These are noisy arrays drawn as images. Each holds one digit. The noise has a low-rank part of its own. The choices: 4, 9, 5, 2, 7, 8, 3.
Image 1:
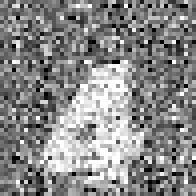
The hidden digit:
4
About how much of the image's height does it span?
two thirds
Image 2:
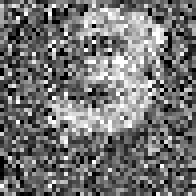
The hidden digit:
3
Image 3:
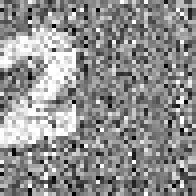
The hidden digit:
2
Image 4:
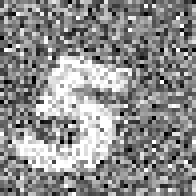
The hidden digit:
5
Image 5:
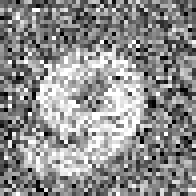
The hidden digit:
9
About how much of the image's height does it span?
two thirds
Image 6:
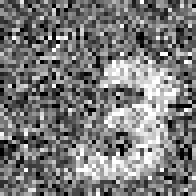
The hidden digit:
3
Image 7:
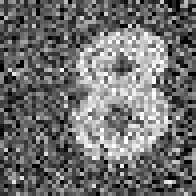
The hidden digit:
8
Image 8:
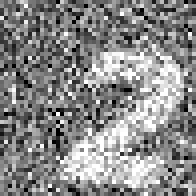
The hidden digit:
2
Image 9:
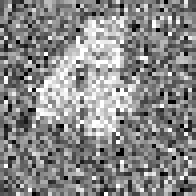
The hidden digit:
4
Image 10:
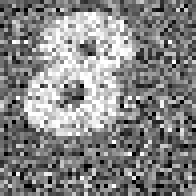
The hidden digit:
8
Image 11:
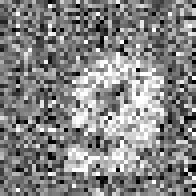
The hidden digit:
9
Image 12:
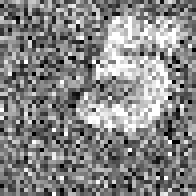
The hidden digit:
5
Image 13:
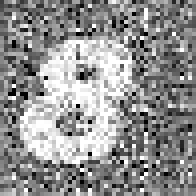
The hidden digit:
8
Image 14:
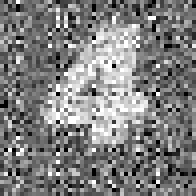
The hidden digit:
4
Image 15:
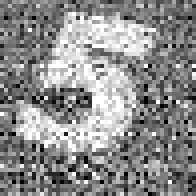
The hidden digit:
5
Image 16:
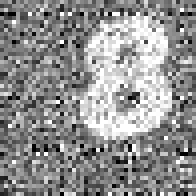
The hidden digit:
8
